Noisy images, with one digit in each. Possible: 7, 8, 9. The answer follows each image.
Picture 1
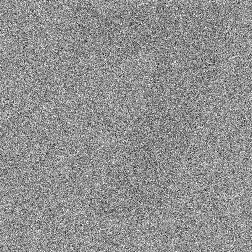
7
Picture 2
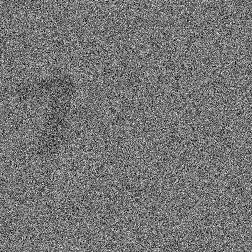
7
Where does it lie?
middle left
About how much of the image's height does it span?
a third
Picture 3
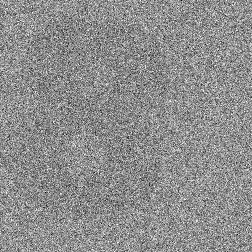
8
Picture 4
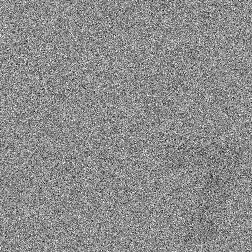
7
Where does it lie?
bottom right
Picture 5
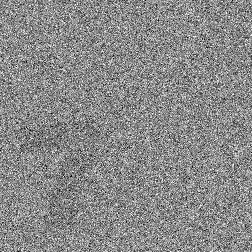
7
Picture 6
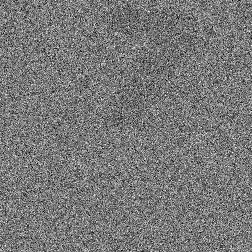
7
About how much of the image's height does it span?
half
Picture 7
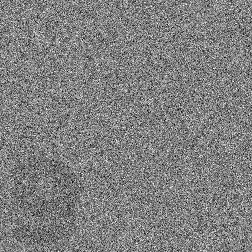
9
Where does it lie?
bottom left
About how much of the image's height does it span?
a third
